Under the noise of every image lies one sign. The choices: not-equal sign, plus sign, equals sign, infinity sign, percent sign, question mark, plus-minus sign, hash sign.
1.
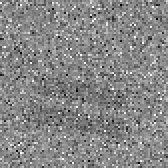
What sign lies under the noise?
equals sign
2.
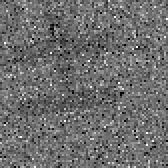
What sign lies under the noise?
plus-minus sign
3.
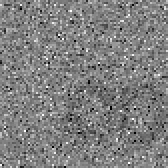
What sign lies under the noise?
infinity sign
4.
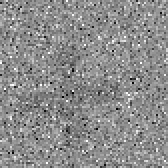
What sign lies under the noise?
plus sign
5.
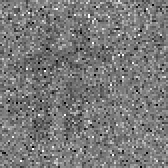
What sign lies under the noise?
hash sign
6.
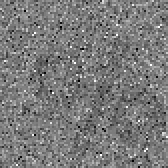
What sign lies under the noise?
percent sign
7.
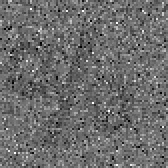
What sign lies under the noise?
percent sign
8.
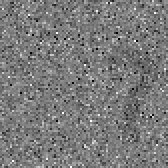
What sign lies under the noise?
question mark
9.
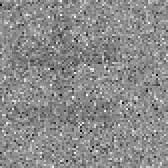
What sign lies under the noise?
plus-minus sign
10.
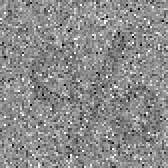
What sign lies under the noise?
percent sign
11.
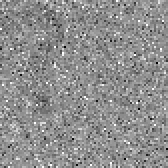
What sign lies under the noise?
question mark
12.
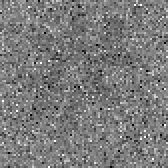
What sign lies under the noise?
hash sign
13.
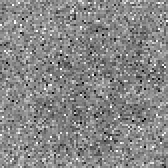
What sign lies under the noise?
hash sign
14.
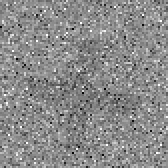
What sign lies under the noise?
plus sign
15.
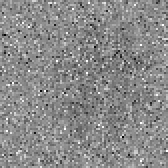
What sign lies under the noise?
hash sign
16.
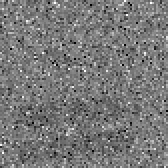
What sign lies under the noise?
equals sign
